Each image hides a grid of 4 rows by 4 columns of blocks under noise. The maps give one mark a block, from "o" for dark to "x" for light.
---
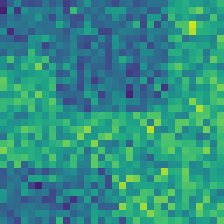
ooox
xoox
xxxx
ooxx
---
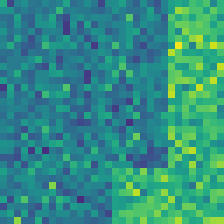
ooox
ooox
ooox
ooxx
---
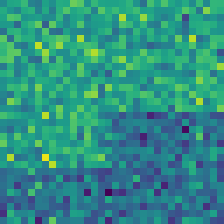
xxxx
xxxx
xxoo
oooo
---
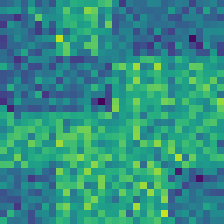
oxoo
ooxx
xxxx
oxxo
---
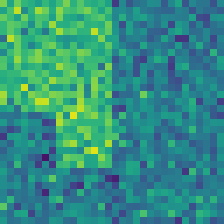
xxoo
xxoo
oxoo
oooo
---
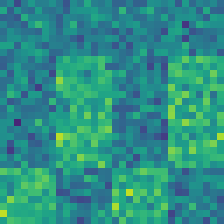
oooo
oxox
oxox
xoxo
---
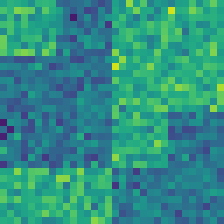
xoxx
ooxx
ooxo
xxoo
